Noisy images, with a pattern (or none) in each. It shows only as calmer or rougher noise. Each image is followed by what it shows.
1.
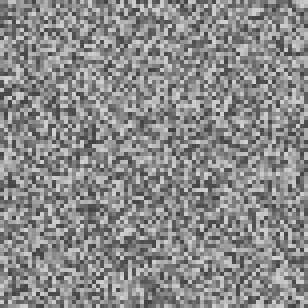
only noise
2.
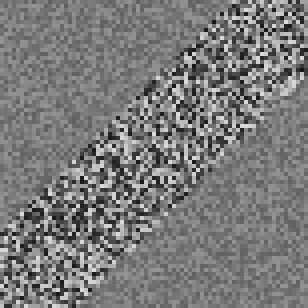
a diagonal band
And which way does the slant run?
bottom left to top right
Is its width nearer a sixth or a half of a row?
a half
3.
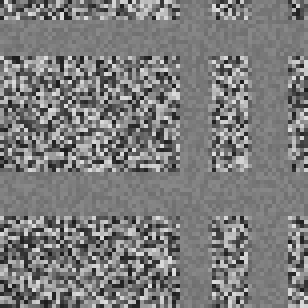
bands of rows crossing bands of columns
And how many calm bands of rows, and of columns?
2 and 2
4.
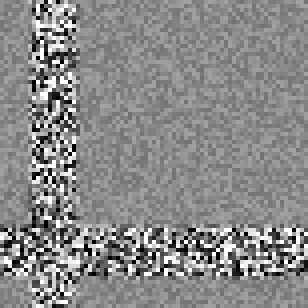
bands of rows crossing bands of columns
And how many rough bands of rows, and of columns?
1 and 1
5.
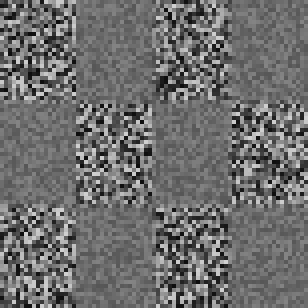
a checkerboard
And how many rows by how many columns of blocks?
3 by 4
